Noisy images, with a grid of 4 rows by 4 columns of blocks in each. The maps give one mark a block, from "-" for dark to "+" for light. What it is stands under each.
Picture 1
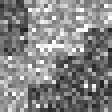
- + + +
- + + -
+ + - -
+ - - -
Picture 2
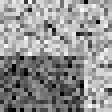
+ + + +
+ + + +
- - - +
- - - +
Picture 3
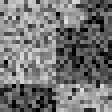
+ + + -
+ + - -
+ + - -
- - + +
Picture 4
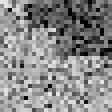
+ - - -
+ + - -
+ + + +
+ + + +
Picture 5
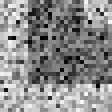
+ - - +
+ - - -
+ - - -
+ + + +
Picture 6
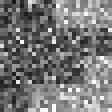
- - + +
- - - -
- - - +
- + + +
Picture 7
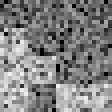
- - - -
+ - - -
+ + - -
+ - + +
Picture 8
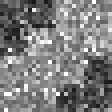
- - + +
- + + +
+ + + -
+ + - -
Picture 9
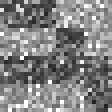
- - + +
+ + - +
- - - -
+ + + -
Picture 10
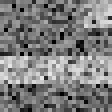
- - - +
- - - -
+ + + +
- - - -
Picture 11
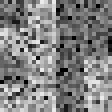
- + - -
+ + - -
- + - +
+ + - +
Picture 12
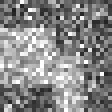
- - - -
+ + - -
+ + + -
- - + -
